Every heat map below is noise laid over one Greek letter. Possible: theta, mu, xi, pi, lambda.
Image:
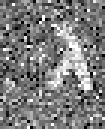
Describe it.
light lambda
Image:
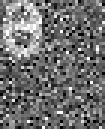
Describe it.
light theta, top left
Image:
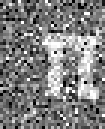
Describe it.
light pi
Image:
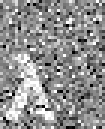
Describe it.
light lambda
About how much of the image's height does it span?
half
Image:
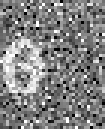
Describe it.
light theta, middle left
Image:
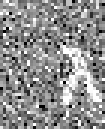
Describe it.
light lambda
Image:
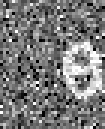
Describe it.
light theta, middle right
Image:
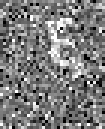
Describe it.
light xi
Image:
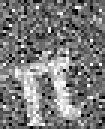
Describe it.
light pi
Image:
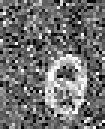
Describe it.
light theta
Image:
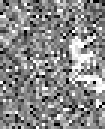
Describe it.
light xi, middle right
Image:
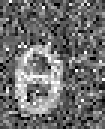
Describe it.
light theta
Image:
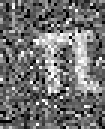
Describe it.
light pi
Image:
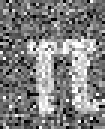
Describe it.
light pi
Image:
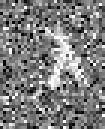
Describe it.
light lambda
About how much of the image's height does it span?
half
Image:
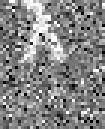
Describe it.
light lambda
